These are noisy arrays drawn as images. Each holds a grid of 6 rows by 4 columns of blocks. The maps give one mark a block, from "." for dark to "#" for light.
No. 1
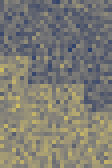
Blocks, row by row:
. . . .
. . . .
# . . .
# # # .
# # # #
# # # #
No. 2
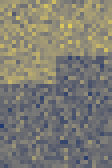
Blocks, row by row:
# # # #
# # # #
# # . .
. . . .
. . . .
. . . .
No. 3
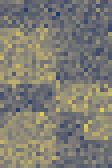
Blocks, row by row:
. . . .
# # . .
# # . .
. . # #
# # . #
# # . .
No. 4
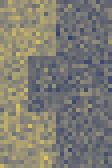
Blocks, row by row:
# # . .
# # . .
# . . .
# . . .
# # . .
# # . .
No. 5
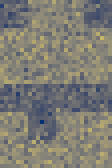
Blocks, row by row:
. # # .
# # # #
# # # #
. . . .
# . # #
# # # #
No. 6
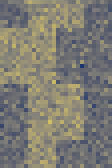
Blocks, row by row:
. # # .
# # . .
# # . .
. # # .
. # # .
. # . .
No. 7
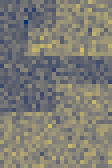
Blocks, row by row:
. . # #
. # # #
. . . .
. . # #
# # # #
# # # #
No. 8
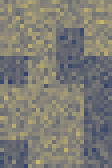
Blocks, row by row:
# # # #
# # . #
. # . .
# # # .
# # # .
. # # .
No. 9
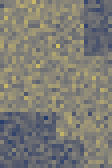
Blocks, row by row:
# # # .
# # # .
# # # #
# # # #
. . # #
. . . #
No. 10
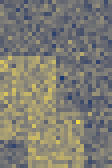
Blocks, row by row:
. . . .
. . . .
# # . .
# # . .
# # # .
. # # .
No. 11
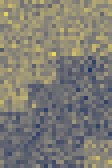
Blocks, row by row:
# # # #
# # # #
# # . .
# . . .
. . . .
. . . #
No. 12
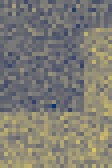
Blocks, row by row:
. . . .
. . . #
. . . #
. . . #
# # # #
# # # #
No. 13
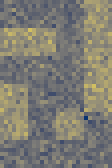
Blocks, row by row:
. . . #
# # . #
. . . #
# . . #
# . # .
. . . .
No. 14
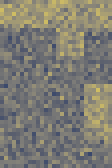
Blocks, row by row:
# # # #
. . # .
. . . .
. . . #
. . . #
. . . .
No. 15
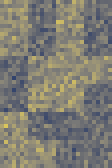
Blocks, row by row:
# . # .
# . # .
. # # #
. # # .
# . . .
# # . .
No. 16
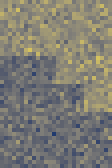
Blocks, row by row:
# # # #
# # # #
. . # #
. . . #
. . . .
. . . .
